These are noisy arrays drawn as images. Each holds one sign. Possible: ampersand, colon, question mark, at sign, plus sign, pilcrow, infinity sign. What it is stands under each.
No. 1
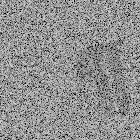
dark pilcrow
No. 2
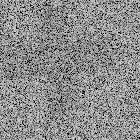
dark plus sign
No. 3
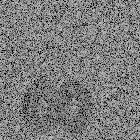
dark infinity sign
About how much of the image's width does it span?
half
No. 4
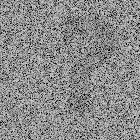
dark question mark
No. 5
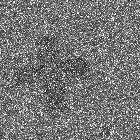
dark plus sign
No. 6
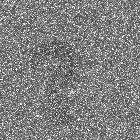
dark question mark
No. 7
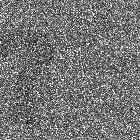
dark question mark
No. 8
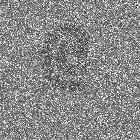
dark at sign
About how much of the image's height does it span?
half
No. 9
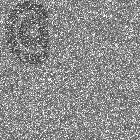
dark at sign, top left
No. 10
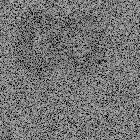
dark infinity sign
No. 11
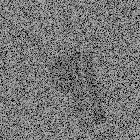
dark pilcrow
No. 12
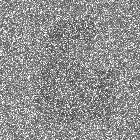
dark ampersand
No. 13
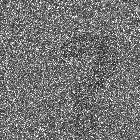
dark question mark
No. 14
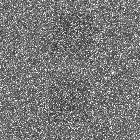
dark colon
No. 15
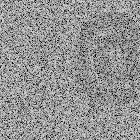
dark at sign
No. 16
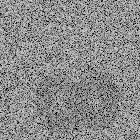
dark infinity sign
